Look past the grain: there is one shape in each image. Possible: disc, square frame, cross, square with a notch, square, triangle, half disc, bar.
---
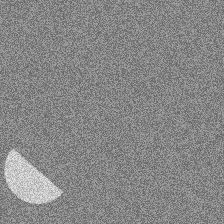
half disc
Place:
bottom left
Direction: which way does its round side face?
down and left
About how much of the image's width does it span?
a quarter
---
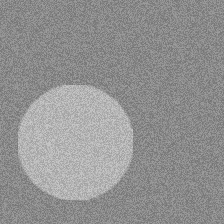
disc
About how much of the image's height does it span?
half
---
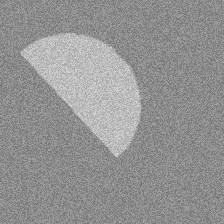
half disc
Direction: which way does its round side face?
up and right
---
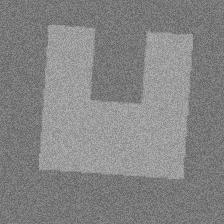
square with a notch
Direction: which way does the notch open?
up
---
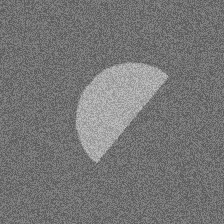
half disc
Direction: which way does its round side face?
up and left
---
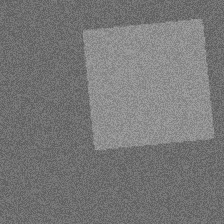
square
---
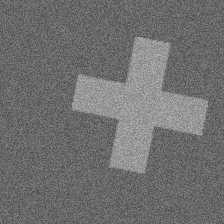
cross
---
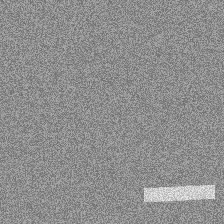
bar
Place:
bottom right
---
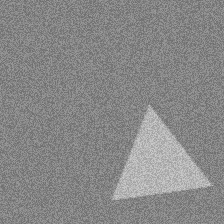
triangle
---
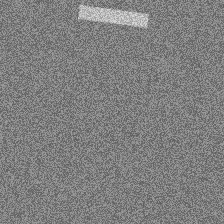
bar
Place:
top middle
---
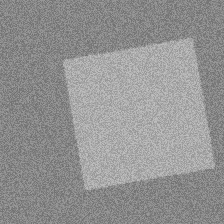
square
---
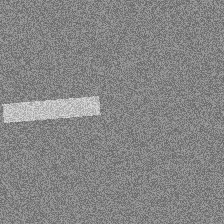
bar
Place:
middle left
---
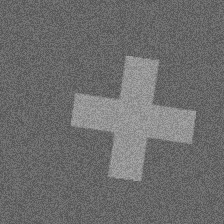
cross
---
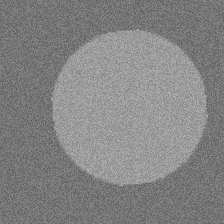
disc
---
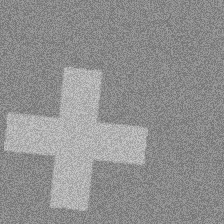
cross
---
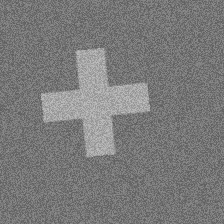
cross
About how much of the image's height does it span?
half
